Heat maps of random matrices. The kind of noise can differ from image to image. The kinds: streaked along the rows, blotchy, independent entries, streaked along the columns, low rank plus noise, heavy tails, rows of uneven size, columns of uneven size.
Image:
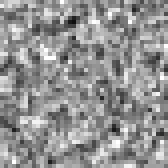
blotchy
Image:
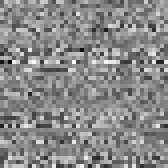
rows of uneven size
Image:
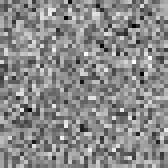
independent entries
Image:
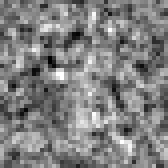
blotchy
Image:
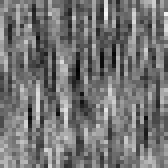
streaked along the columns
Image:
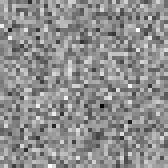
independent entries
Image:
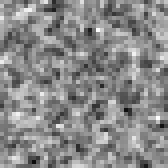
blotchy
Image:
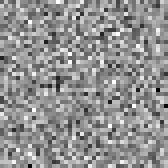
independent entries
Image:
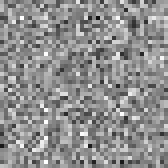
low rank plus noise
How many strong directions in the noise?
five to eight
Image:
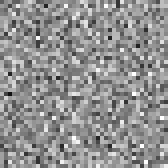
low rank plus noise
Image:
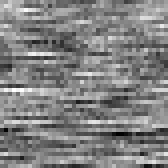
streaked along the rows
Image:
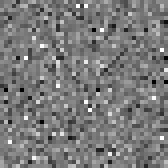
heavy tails
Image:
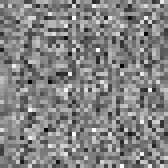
low rank plus noise
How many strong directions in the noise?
five to eight
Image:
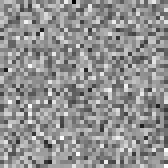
independent entries
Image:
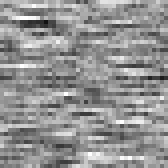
streaked along the rows
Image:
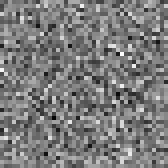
independent entries
